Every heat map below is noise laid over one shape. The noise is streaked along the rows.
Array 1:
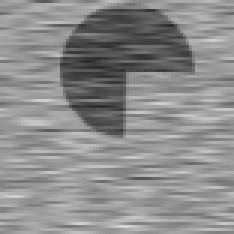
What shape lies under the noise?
disc with a wedge cut out
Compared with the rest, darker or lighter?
darker
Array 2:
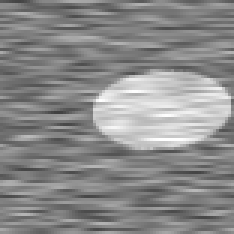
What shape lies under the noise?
ellipse
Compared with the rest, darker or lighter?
lighter
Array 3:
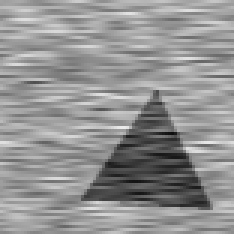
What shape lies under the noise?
triangle
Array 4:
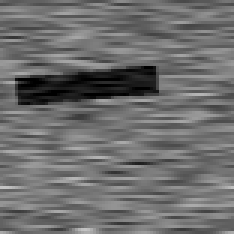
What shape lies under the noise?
bar
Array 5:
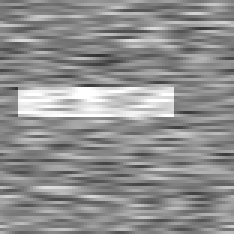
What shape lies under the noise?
bar
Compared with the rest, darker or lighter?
lighter
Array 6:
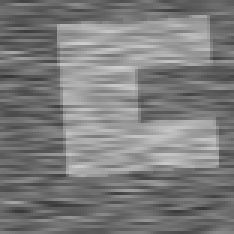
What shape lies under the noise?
square with a notch
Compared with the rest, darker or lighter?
lighter
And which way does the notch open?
right
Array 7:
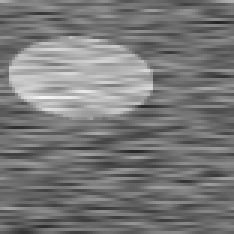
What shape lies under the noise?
ellipse
